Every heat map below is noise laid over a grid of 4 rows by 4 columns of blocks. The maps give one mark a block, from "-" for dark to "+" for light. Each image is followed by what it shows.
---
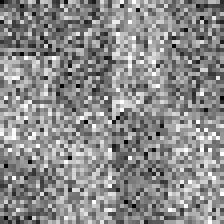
- - + -
+ - + -
+ + - +
- + - +
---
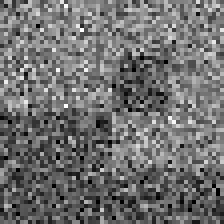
+ + + +
+ + - +
- - + +
- - - -
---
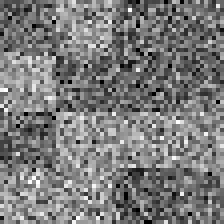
- + - -
+ - - -
- + + +
+ + - -
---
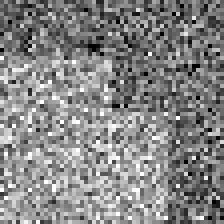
- - - -
+ + - -
+ + + -
+ + + -
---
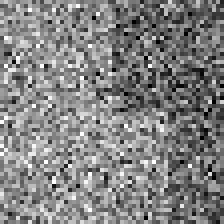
+ + - -
+ + - -
+ + + -
+ + + -
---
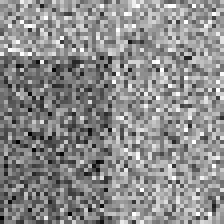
+ + + +
- - + +
- - + +
- - + +
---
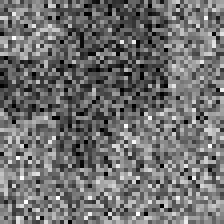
+ - - +
- - - +
+ - + +
+ + + +
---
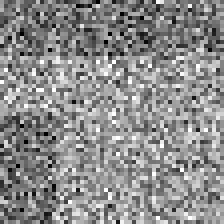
- - - -
+ + + +
- + + +
- + + +
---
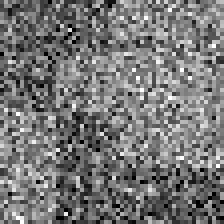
- - + +
- + + +
+ - + +
+ - - -
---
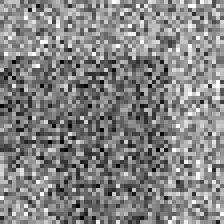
+ + + +
- - - +
- - - +
+ - - +
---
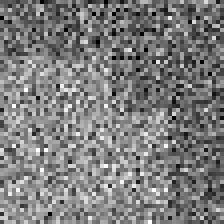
- - - -
+ + - -
+ + + -
+ + + -
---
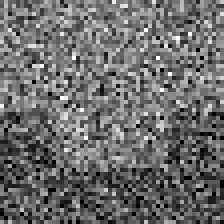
+ + + +
+ + + +
- + + -
- - - -
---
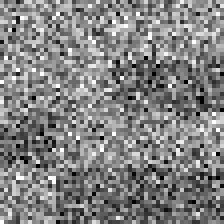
+ + + +
+ + - -
- + + +
+ - - -
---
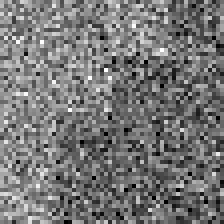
+ + + -
+ + - -
+ - - -
+ - - -
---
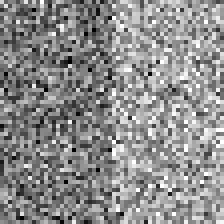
- - + +
- - + +
- - + +
- - + +
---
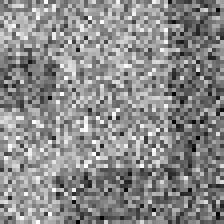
+ + + -
- + + -
+ + + -
+ - - -
